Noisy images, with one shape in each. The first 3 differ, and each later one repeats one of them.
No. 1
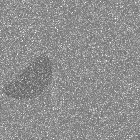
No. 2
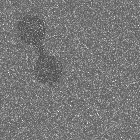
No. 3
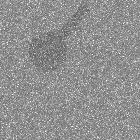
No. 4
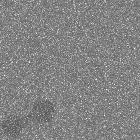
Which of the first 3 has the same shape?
2
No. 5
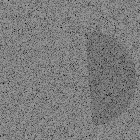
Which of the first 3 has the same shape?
1
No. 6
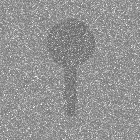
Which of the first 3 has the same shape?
3
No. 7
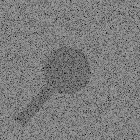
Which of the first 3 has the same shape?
3
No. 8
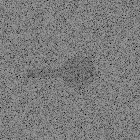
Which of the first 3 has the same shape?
3
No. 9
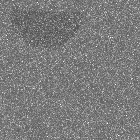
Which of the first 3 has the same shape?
1
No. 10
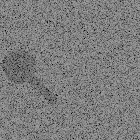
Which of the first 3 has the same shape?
3
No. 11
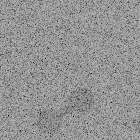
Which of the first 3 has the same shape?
2
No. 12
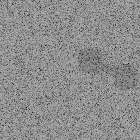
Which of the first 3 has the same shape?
2
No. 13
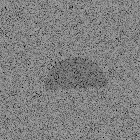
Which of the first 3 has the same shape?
1
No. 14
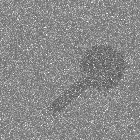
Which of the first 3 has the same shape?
3
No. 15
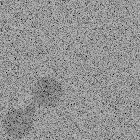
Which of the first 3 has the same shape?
2
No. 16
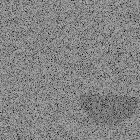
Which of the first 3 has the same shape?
1
